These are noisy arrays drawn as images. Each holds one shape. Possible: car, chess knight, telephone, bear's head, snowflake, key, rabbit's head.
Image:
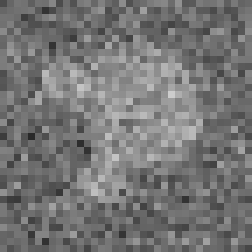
light bear's head
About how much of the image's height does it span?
two thirds
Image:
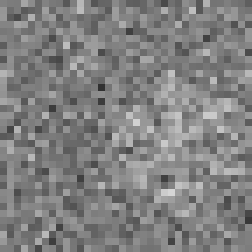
light snowflake
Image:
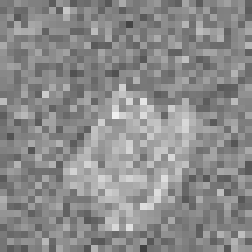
light telephone
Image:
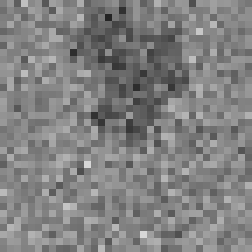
dark car
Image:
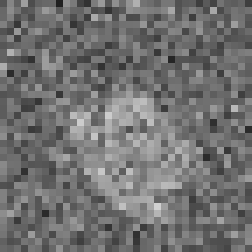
light telephone
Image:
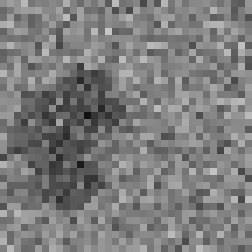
dark car
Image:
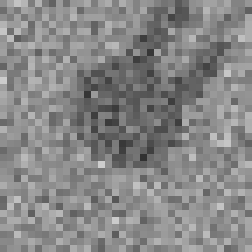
dark rabbit's head
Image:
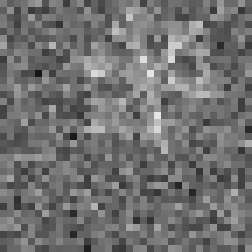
light snowflake
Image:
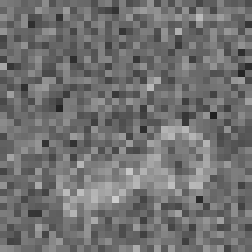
light key
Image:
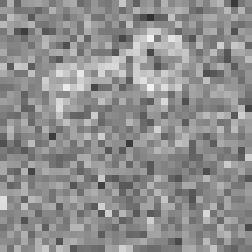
light key
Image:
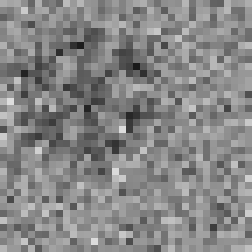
dark snowflake
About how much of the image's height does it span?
two thirds
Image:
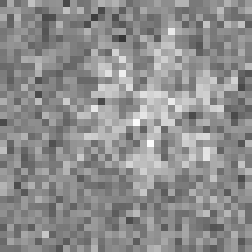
light snowflake
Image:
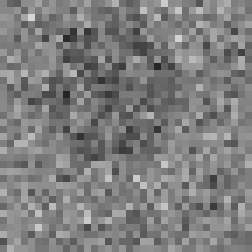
dark snowflake
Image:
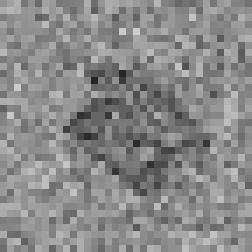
dark telephone
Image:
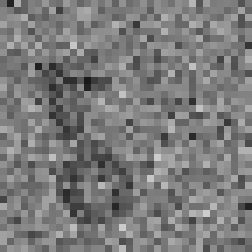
dark key
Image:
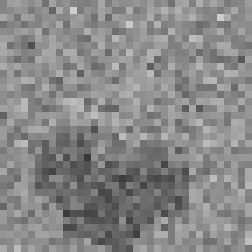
dark car
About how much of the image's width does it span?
two thirds
